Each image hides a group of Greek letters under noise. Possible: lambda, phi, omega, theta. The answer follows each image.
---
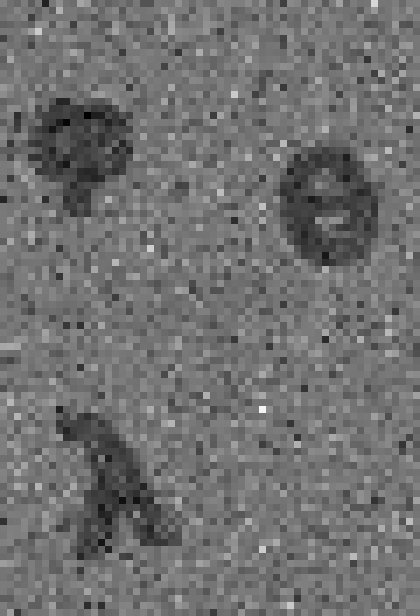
top left: phi; top right: theta; bottom left: lambda
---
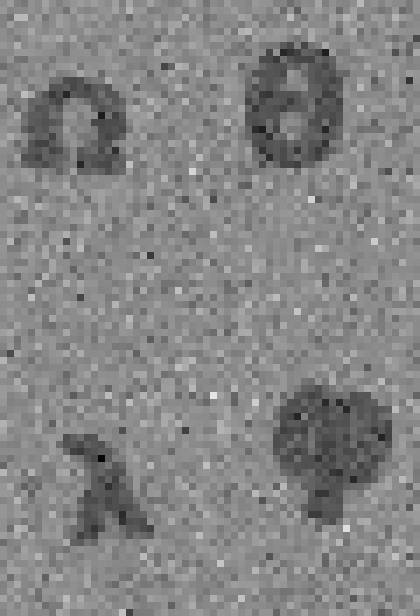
top left: omega; top right: theta; bottom left: lambda; bottom right: phi
